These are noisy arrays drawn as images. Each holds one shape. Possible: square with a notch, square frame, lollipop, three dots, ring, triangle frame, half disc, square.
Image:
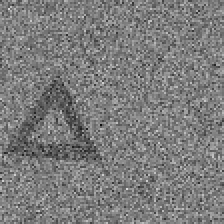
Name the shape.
triangle frame
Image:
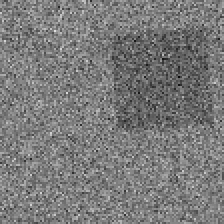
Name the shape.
square
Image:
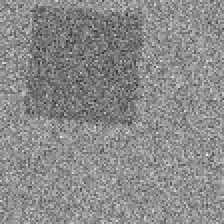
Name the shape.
square
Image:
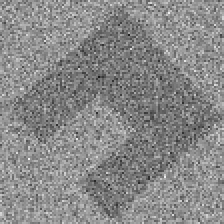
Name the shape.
square with a notch
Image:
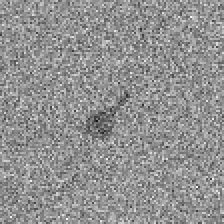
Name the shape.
lollipop
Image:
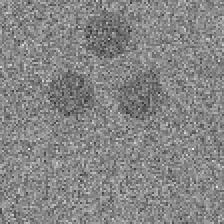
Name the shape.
three dots
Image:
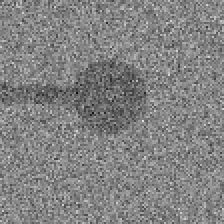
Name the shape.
lollipop
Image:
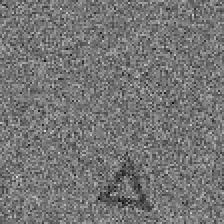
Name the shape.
triangle frame
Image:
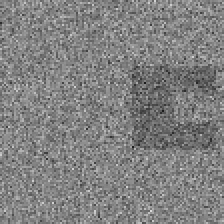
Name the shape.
square with a notch
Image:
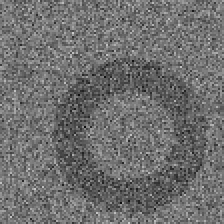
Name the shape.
ring
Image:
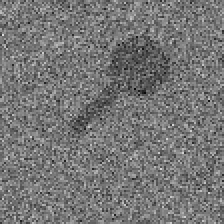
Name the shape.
lollipop
